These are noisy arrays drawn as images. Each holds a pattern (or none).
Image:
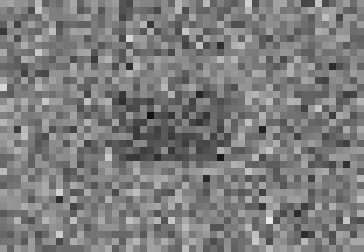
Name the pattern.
one block
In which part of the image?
centre
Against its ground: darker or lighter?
darker
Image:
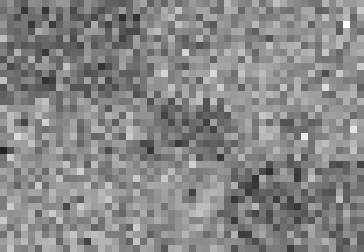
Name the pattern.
blocks along the diagonal
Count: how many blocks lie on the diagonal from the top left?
3
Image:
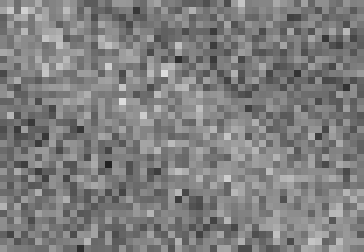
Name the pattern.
a diagonal band
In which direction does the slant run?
top left to bottom right
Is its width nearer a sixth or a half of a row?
a half
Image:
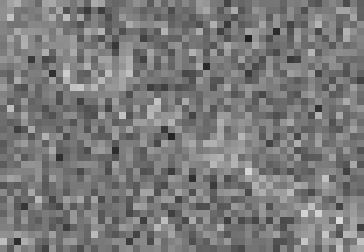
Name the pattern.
blocks along the diagonal
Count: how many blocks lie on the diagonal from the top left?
6
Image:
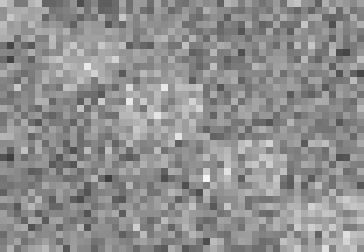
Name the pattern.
blocks along the diagonal
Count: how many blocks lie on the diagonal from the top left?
5
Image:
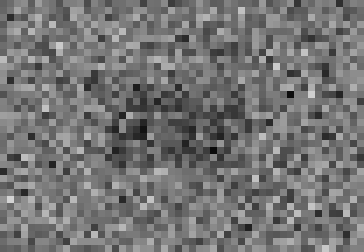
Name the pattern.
one block
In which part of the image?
centre
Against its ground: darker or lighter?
darker
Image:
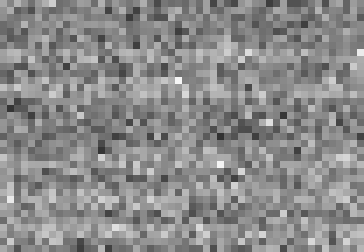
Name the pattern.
bands of rows
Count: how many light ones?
5
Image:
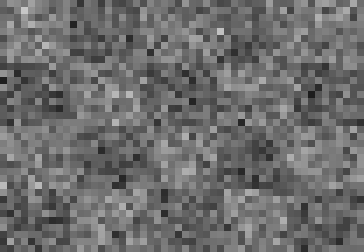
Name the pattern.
a checkerboard
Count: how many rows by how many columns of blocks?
4 by 5
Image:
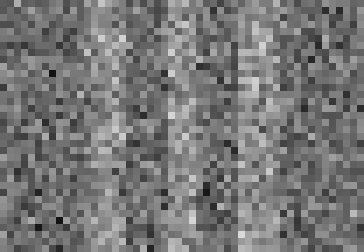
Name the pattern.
bands of columns
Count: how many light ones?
3
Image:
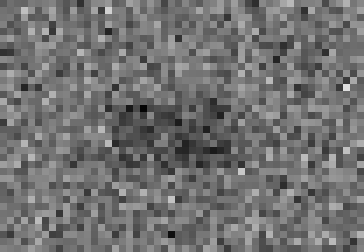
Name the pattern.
one block
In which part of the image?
centre
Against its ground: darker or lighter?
darker
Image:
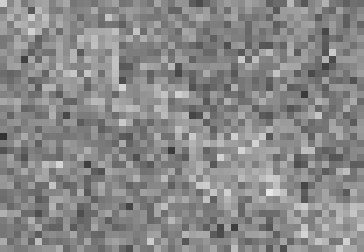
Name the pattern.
blocks along the diagonal
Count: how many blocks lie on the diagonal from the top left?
5
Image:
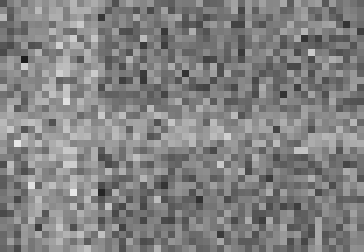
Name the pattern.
bands of rows crossing bands of columns
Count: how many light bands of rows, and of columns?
1 and 1
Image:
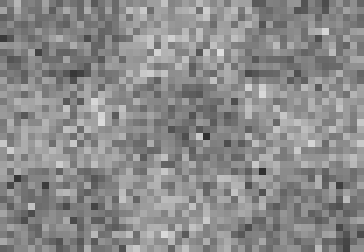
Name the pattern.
a checkerboard
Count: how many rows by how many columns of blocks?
3 by 3
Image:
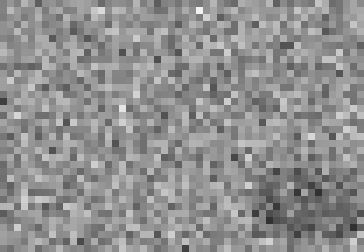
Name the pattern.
one block
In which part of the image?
bottom right
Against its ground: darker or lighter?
darker
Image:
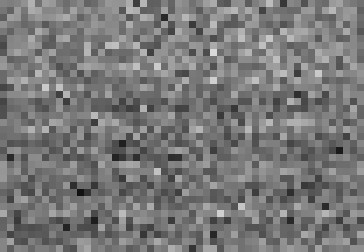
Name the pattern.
bands of rows
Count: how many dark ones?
4
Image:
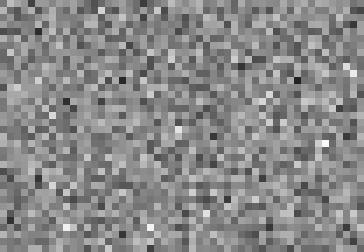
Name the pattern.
only noise
